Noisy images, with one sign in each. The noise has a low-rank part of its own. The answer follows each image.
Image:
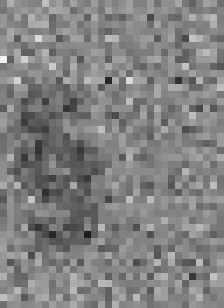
dark section sign
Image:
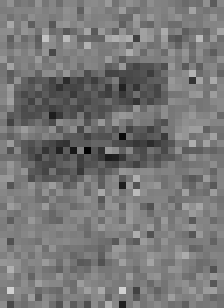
dark equals sign
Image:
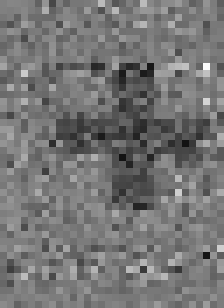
dark plus sign
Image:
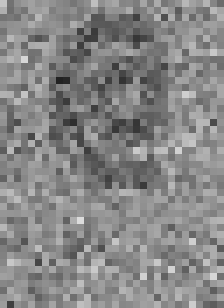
dark at sign
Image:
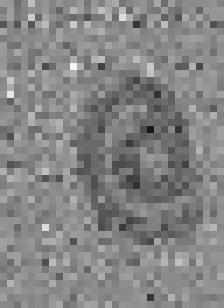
dark at sign
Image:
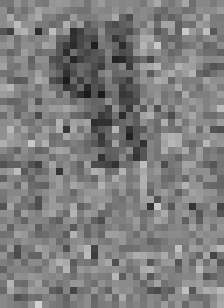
dark pilcrow
